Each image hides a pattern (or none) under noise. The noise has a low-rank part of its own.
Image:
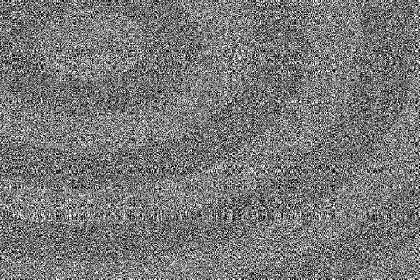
rings round one point
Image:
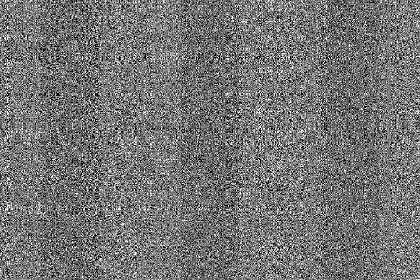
vertical stripes
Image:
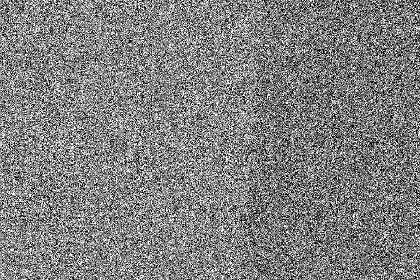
a sharp edge
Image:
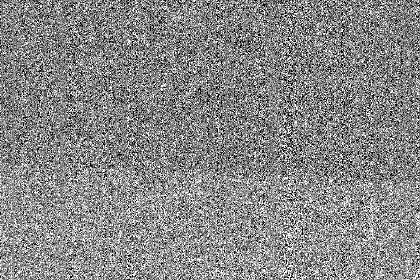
a sharp edge
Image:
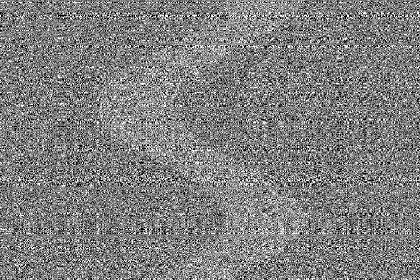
a wavy band
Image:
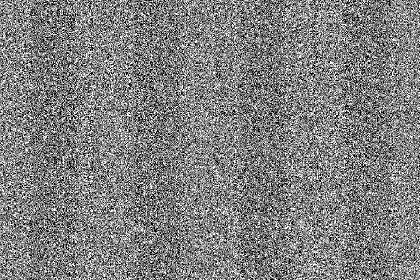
vertical stripes
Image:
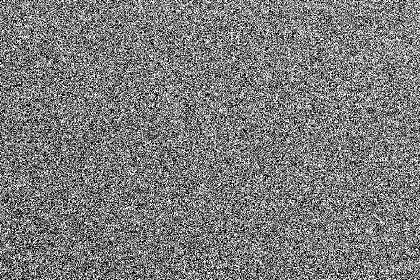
a smooth slope
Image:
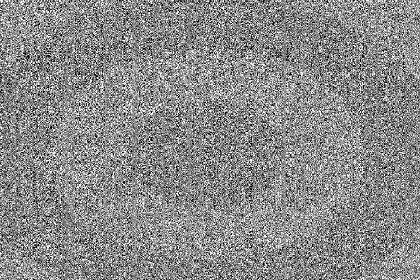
rings round one point
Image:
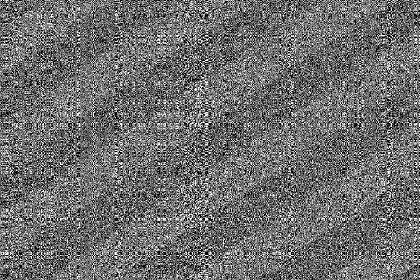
diagonal stripes
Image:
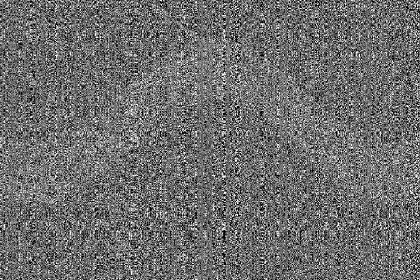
a wavy band
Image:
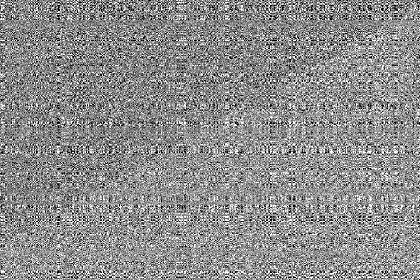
a sharp edge
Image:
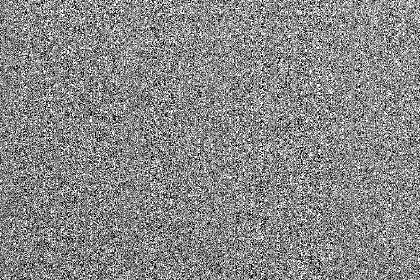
a smooth slope
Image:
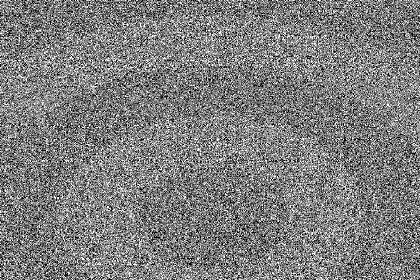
rings round one point
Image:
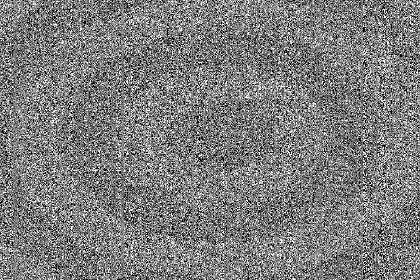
rings round one point
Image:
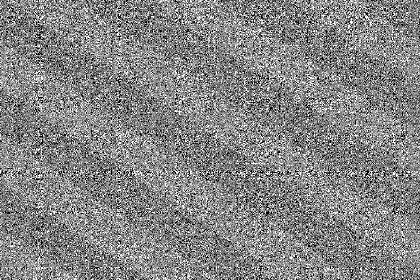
diagonal stripes
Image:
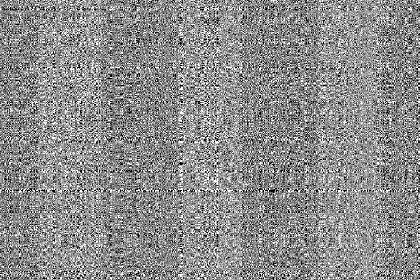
vertical stripes
